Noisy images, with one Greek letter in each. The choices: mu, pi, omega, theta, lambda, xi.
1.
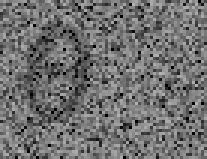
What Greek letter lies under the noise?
theta
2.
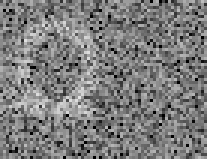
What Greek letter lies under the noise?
omega
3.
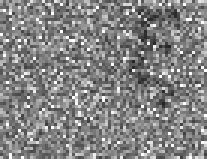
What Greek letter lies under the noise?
xi
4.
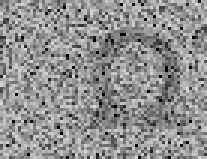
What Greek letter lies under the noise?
omega
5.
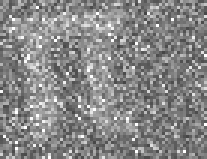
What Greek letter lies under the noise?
pi
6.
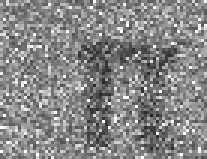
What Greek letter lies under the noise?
pi
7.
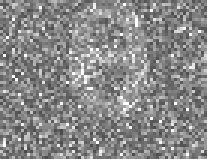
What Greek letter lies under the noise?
theta
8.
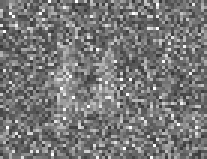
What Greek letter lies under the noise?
mu
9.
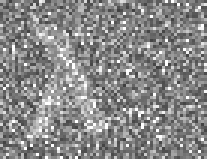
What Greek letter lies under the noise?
lambda
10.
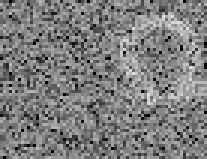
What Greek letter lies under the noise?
omega
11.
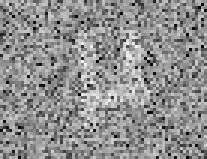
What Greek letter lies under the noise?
mu
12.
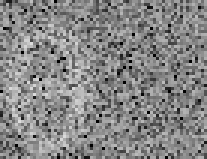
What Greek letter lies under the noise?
theta
